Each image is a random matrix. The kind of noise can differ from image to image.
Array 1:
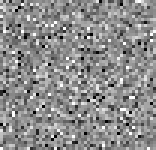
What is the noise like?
heavy tails
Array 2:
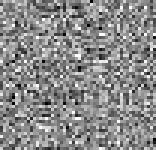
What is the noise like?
low rank plus noise
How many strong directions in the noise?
one
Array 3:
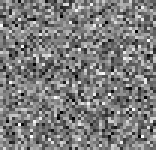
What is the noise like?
independent entries
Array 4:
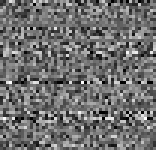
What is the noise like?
rows of uneven size
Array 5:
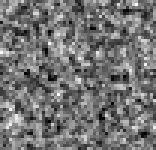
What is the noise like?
blotchy
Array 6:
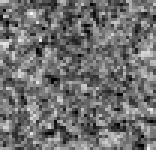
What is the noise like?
blotchy
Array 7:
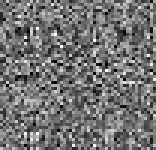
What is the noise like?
low rank plus noise
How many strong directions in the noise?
three or four
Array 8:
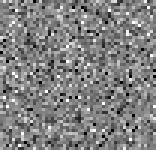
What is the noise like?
heavy tails
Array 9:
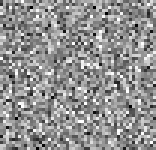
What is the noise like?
independent entries
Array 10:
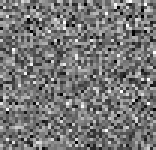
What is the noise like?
independent entries
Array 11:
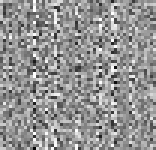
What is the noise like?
columns of uneven size
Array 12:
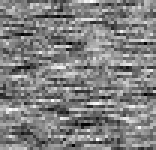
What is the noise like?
streaked along the rows
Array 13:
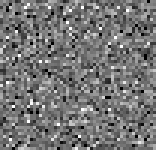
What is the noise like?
heavy tails
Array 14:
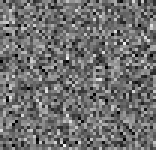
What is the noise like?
independent entries
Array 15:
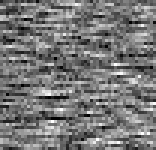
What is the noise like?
streaked along the rows
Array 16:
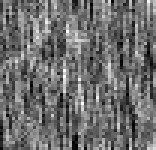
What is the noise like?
streaked along the columns
